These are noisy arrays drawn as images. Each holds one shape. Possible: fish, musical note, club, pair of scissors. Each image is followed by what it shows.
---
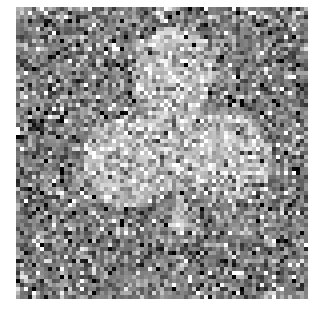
club
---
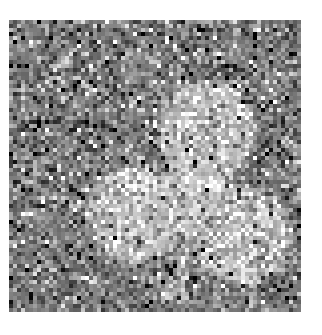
club
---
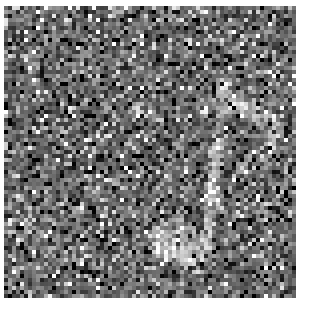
musical note
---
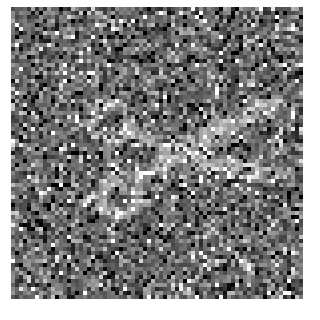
pair of scissors
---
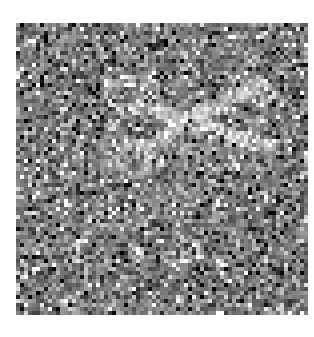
pair of scissors
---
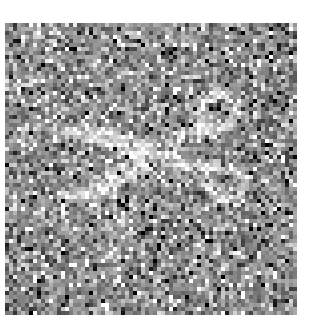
pair of scissors
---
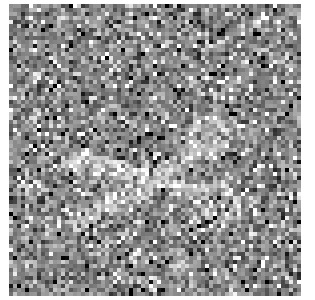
pair of scissors
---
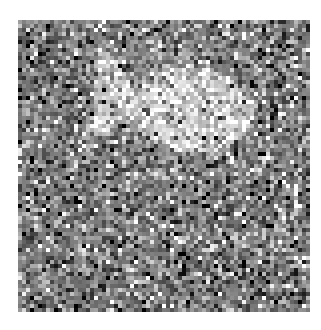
fish
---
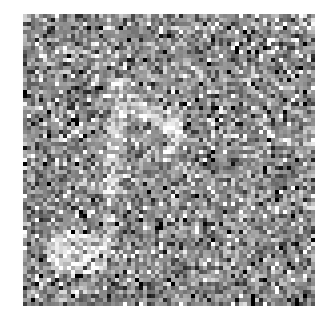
musical note
